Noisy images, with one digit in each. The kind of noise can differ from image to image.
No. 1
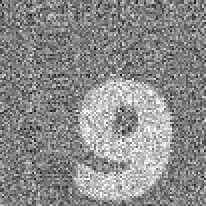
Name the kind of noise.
low rank plus noise
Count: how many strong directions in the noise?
three or four
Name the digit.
9
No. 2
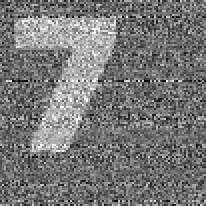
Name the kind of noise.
rows of uneven size
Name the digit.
7
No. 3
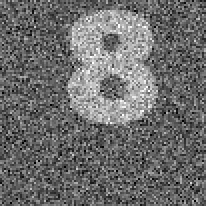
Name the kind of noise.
independent entries
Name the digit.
8
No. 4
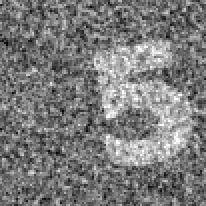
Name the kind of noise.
blotchy
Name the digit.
5
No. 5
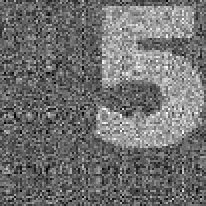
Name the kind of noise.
low rank plus noise
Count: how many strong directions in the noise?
two
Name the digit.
5
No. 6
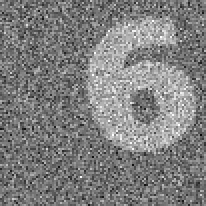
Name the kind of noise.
independent entries
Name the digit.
6
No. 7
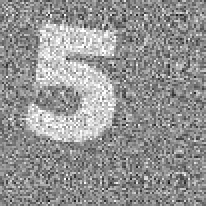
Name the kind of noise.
low rank plus noise
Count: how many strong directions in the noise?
three or four
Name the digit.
5
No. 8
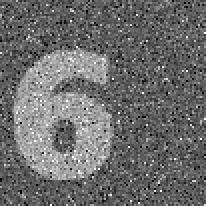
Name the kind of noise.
heavy tails
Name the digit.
6
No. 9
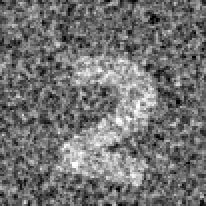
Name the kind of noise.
blotchy
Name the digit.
2
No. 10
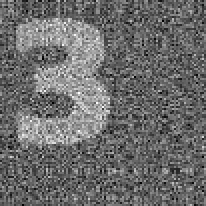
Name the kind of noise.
low rank plus noise
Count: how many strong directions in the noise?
two
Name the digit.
3
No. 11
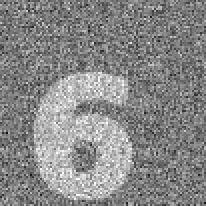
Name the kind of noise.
low rank plus noise
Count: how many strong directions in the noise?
five to eight
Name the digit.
6
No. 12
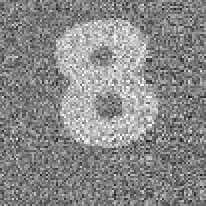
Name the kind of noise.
low rank plus noise
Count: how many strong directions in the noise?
two
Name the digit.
8
